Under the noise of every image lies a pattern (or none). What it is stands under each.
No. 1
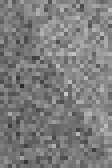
a sharp edge
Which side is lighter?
top right
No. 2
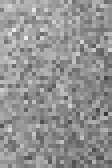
a smooth slope
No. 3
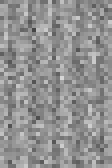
vertical stripes
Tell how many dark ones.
5
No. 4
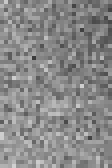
a smooth slope
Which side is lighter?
bottom left
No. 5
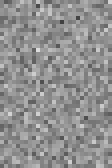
only noise
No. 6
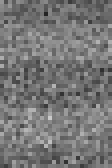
horizontal stripes
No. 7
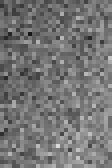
a smooth slope
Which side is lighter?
bottom right
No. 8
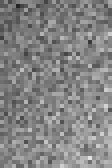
a smooth slope
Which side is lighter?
bottom right
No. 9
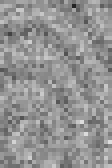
rings round one point
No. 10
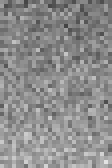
a smooth slope
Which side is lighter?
bottom
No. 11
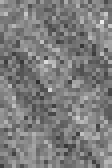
diagonal stripes
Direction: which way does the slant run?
top left to bottom right
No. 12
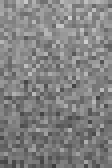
a smooth slope
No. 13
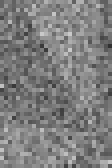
spokes from one point
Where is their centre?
bottom right
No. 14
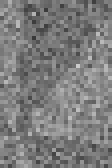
spokes from one point
